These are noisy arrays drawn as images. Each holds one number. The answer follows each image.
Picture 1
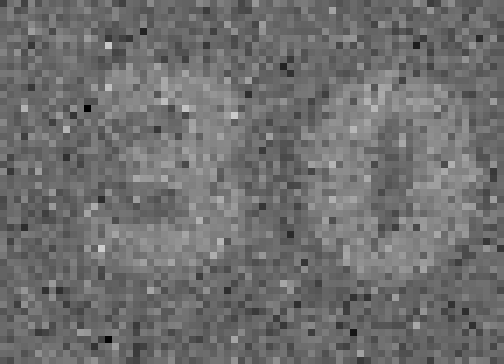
30
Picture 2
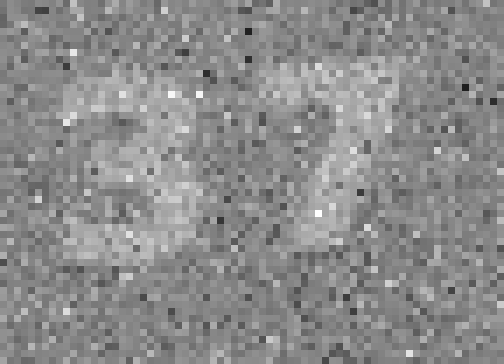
37
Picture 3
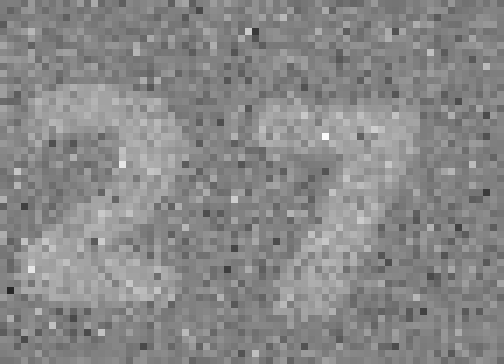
27
